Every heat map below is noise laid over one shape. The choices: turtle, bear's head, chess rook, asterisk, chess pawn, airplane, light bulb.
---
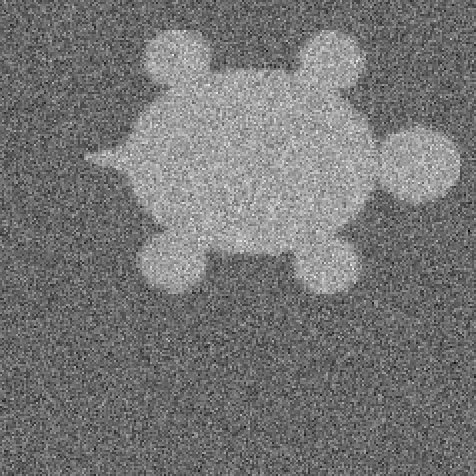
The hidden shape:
turtle
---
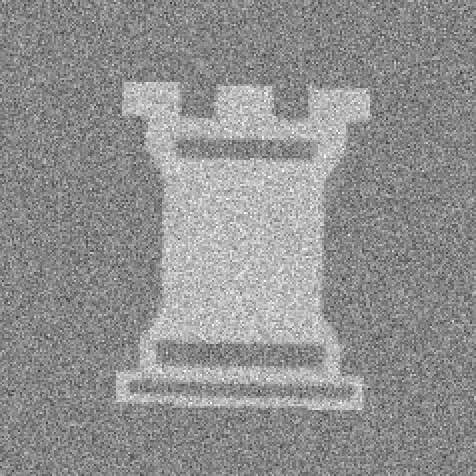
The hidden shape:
chess rook
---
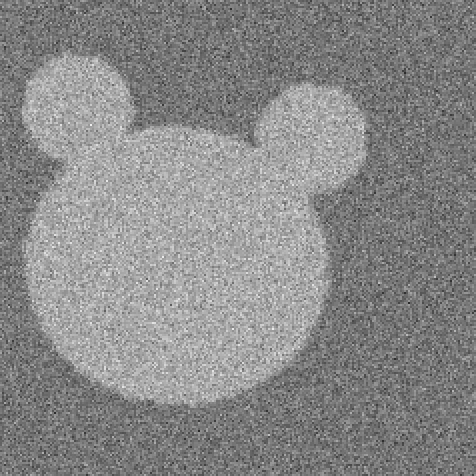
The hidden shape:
bear's head
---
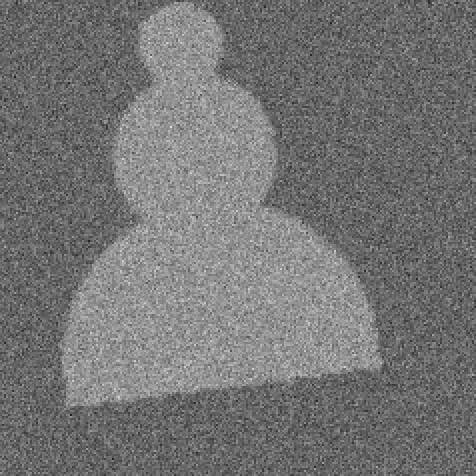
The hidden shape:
chess pawn
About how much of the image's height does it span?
nearly all
